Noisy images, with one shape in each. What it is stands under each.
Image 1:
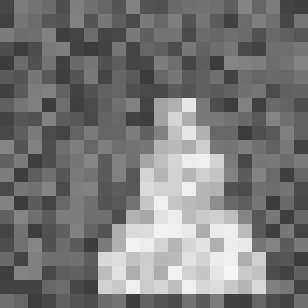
chess pawn
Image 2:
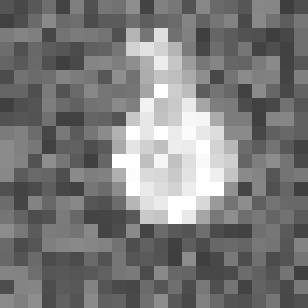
pear
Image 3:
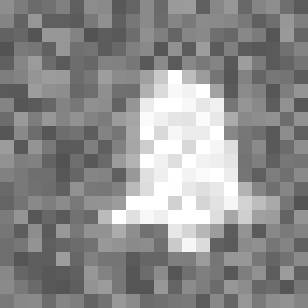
bell
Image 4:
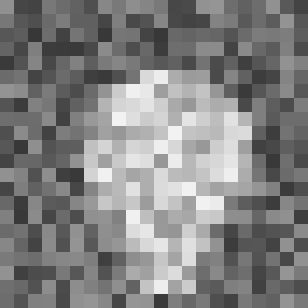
light bulb
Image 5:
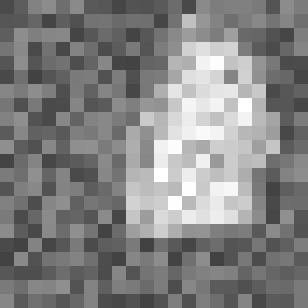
chess knight
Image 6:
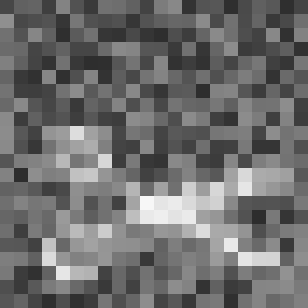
pair of scissors
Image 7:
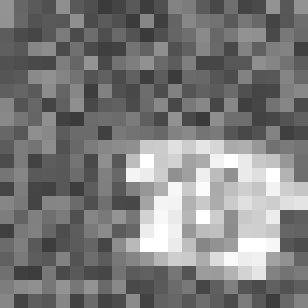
telephone
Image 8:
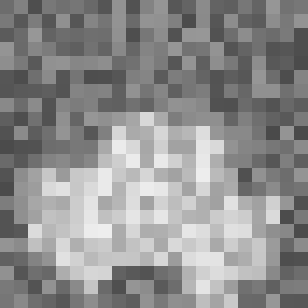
car
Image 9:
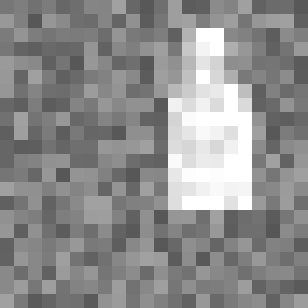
bottle
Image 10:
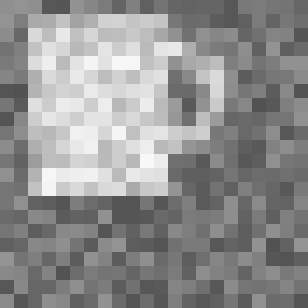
cup
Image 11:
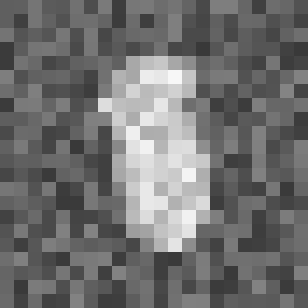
footprint
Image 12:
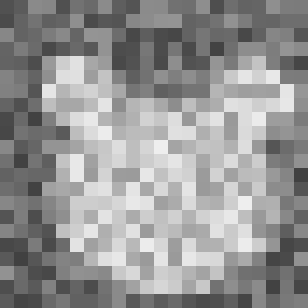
bear's head
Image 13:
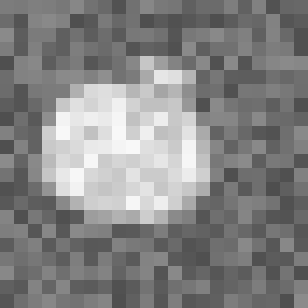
apple
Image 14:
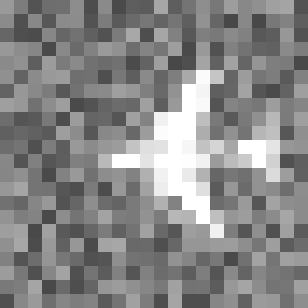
airplane
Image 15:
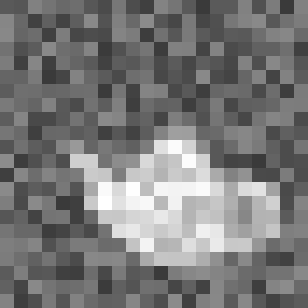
teapot
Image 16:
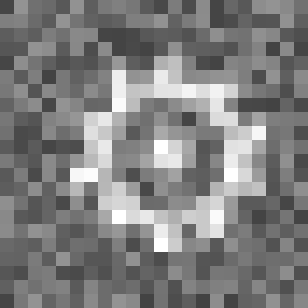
gear
